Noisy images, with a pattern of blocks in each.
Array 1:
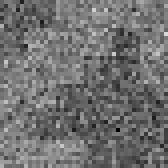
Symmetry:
mirrored about the diagonal from the top left
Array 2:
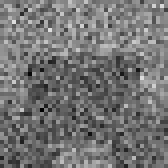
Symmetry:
left and right mirror each other
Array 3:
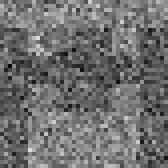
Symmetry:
left and right mirror each other
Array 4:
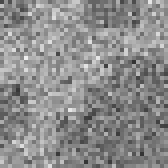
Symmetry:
mirrored about the diagonal from the top left
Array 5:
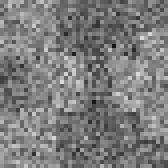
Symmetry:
top and bottom mirror each other
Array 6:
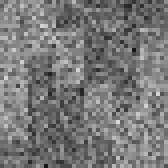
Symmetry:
the same after a half turn
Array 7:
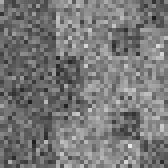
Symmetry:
top and bottom mirror each other
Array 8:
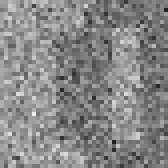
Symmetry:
top and bottom mirror each other
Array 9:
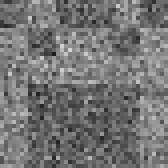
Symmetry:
left and right mirror each other
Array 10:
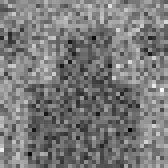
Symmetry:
left and right mirror each other
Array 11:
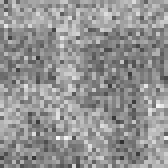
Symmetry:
no symmetry
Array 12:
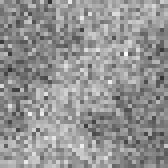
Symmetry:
the same after a half turn
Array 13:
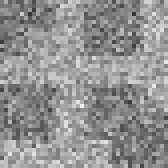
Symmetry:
mirrored about the diagonal from the top left
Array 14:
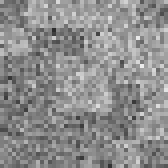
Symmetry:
mirrored about the diagonal from the bottom left
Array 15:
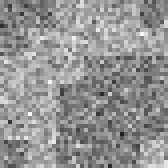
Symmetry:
mirrored about the diagonal from the top left
